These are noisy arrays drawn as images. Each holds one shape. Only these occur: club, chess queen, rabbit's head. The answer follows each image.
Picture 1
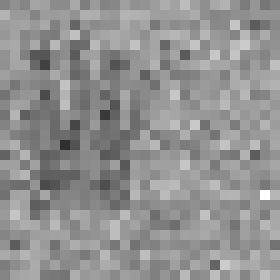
chess queen
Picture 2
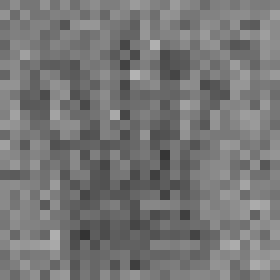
chess queen
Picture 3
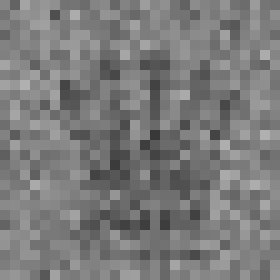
chess queen
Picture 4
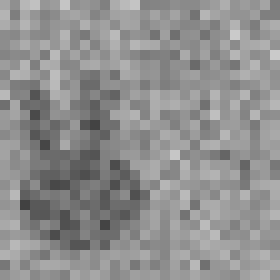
rabbit's head
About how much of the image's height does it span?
two thirds
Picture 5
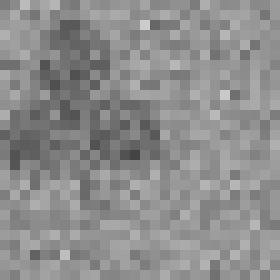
club
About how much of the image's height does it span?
two thirds
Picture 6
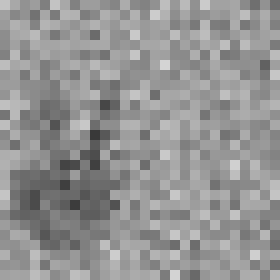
rabbit's head
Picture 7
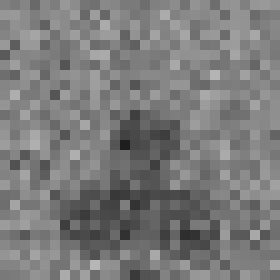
club
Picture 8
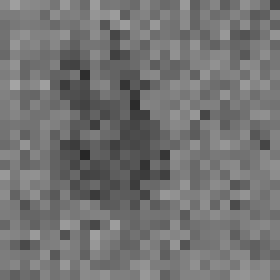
rabbit's head
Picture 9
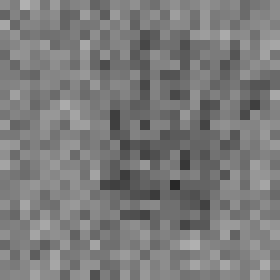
chess queen
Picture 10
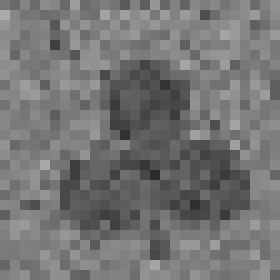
club
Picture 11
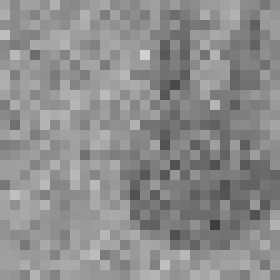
rabbit's head
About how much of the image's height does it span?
nearly all
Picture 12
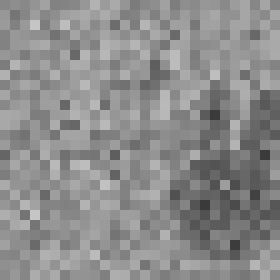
rabbit's head
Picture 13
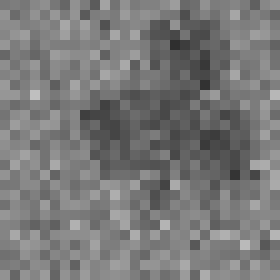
club
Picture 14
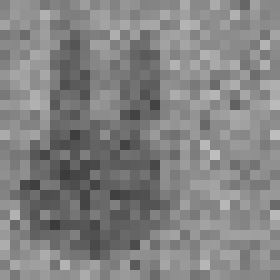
rabbit's head
